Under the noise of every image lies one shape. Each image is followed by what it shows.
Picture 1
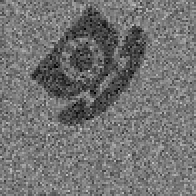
telephone
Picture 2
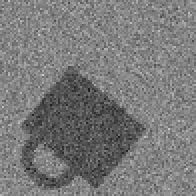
cup
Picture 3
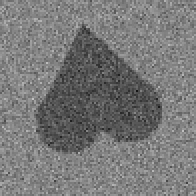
heart
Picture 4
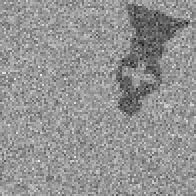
chess bishop
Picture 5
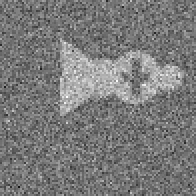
chess bishop
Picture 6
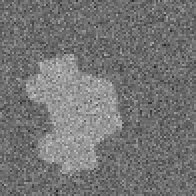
car
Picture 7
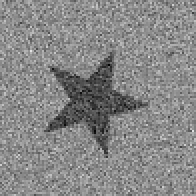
star
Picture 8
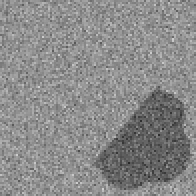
cloud
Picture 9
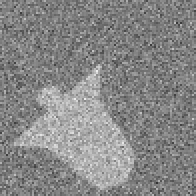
bell
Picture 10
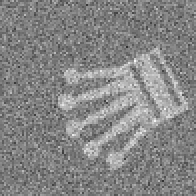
chess queen
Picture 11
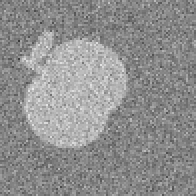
apple
